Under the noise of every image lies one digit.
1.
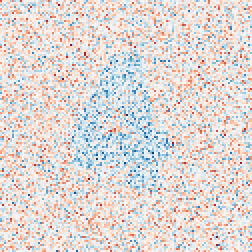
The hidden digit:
4
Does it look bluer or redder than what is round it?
bluer
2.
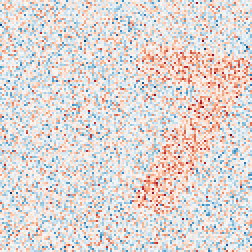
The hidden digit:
7
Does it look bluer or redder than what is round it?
redder
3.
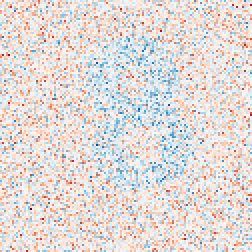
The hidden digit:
8
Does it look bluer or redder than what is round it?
bluer
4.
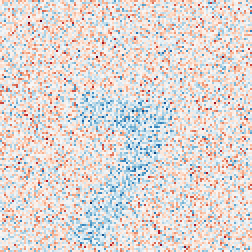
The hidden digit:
7
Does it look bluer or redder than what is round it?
bluer
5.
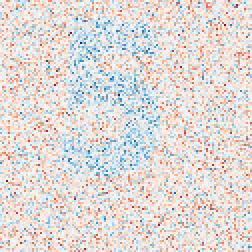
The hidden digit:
5
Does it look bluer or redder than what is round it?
bluer
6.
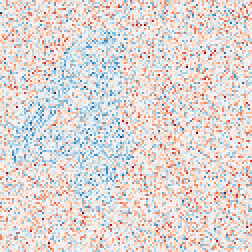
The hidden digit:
4
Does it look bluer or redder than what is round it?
bluer
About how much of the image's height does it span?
two thirds
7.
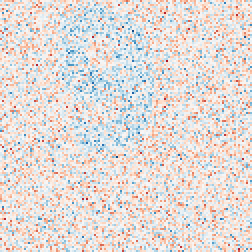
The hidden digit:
9
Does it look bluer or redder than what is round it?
bluer
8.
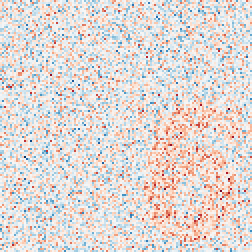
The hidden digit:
6
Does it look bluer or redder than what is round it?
redder
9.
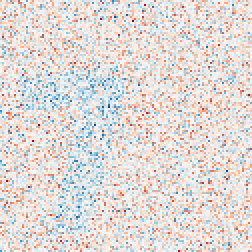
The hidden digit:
7
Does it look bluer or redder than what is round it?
bluer
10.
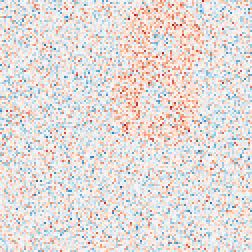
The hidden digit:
8
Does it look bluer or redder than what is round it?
redder
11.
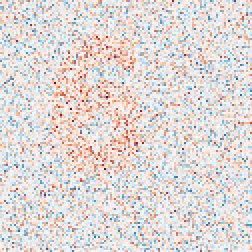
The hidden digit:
6
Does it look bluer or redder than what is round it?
redder
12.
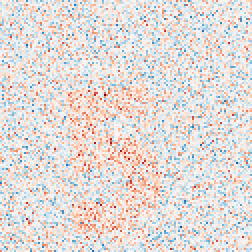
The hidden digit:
5
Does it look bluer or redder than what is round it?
redder
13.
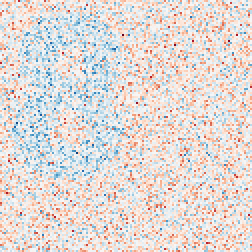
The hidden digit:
8
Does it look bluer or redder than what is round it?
bluer
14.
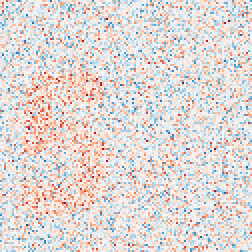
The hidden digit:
5
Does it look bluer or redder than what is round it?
redder
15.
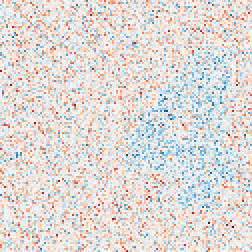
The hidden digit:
4
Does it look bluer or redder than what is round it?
bluer
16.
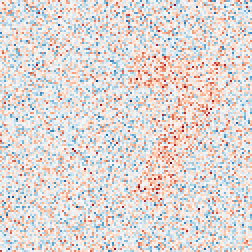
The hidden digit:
7
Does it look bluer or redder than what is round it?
redder
